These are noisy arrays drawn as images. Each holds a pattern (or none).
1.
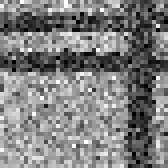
bands of rows crossing bands of columns
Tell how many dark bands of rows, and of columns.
2 and 1
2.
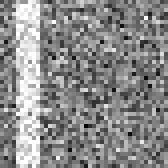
one band of columns
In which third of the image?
left
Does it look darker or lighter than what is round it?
lighter
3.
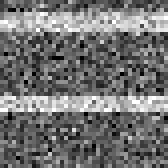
bands of rows
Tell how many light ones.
2
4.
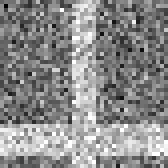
bands of rows crossing bands of columns
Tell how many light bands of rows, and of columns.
1 and 1
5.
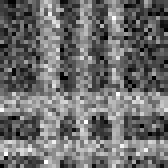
bands of rows crossing bands of columns
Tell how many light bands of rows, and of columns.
2 and 3
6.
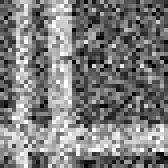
bands of rows crossing bands of columns
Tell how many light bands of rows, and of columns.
1 and 2
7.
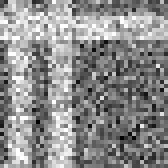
bands of rows crossing bands of columns
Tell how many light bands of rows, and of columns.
1 and 2
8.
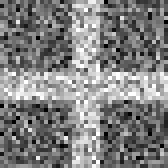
bands of rows crossing bands of columns
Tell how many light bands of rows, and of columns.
1 and 1
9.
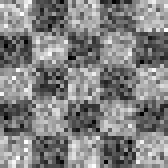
a checkerboard
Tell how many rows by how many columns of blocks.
5 by 5
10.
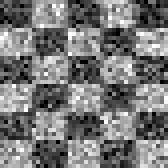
a checkerboard
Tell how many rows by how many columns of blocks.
6 by 5
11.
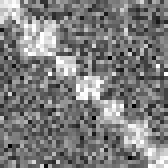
blocks along the diagonal
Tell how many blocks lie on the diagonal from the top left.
7
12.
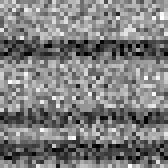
bands of rows
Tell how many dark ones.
3
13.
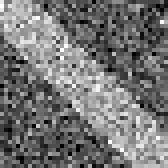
a diagonal band
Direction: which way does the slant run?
top left to bottom right
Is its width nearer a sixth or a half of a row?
a half
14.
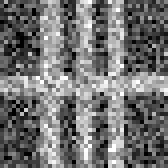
bands of rows crossing bands of columns
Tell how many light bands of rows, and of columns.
1 and 3
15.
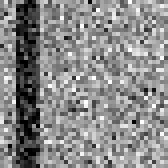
one band of columns
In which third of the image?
left
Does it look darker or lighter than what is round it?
darker
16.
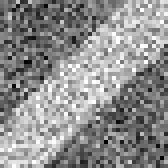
a diagonal band
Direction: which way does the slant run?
bottom left to top right
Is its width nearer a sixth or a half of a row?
a half
